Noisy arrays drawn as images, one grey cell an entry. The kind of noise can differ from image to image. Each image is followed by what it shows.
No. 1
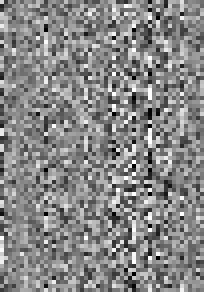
columns of uneven size
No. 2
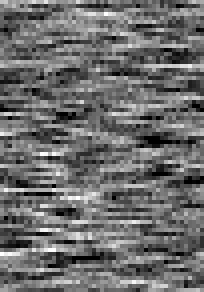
streaked along the rows
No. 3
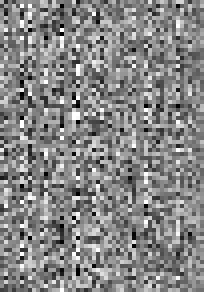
columns of uneven size
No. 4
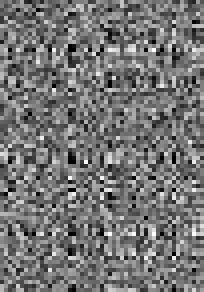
low rank plus noise
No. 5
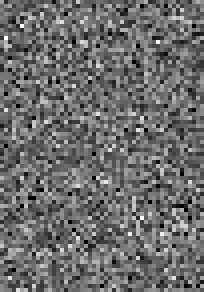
independent entries
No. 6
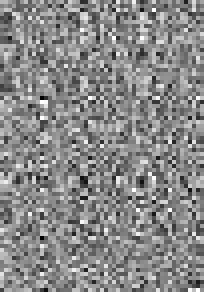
low rank plus noise
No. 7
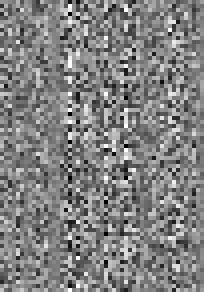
columns of uneven size
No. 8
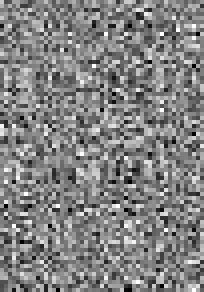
low rank plus noise
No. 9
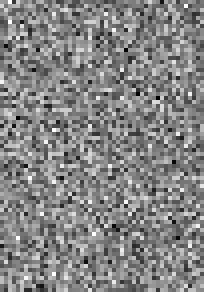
independent entries
